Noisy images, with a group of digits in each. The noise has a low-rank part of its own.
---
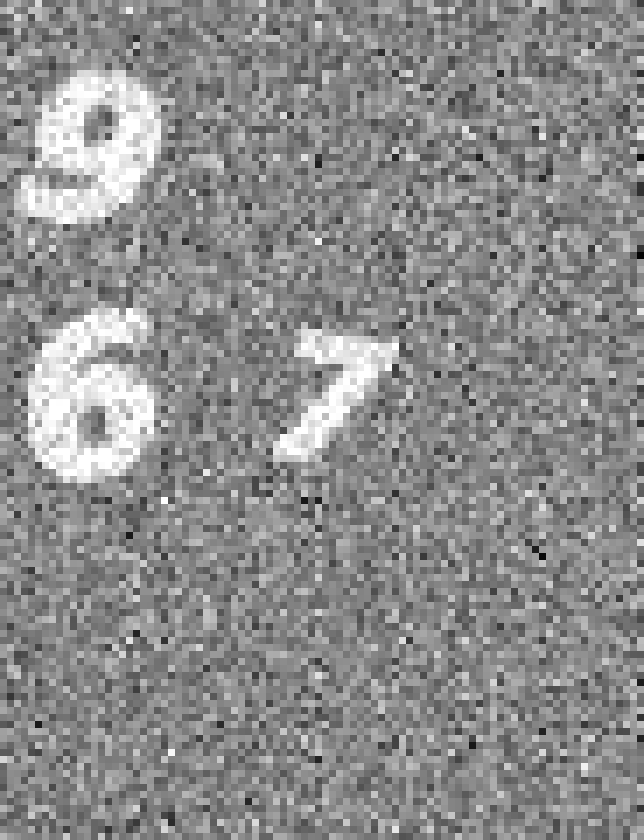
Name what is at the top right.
nothing
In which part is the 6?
middle left
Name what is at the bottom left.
nothing
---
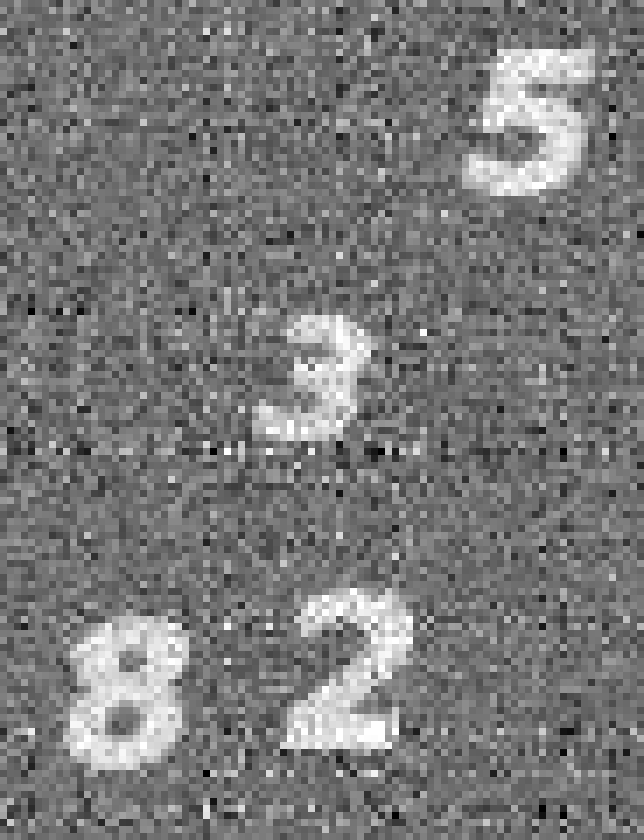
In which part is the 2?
bottom middle
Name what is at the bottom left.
8
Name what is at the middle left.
nothing
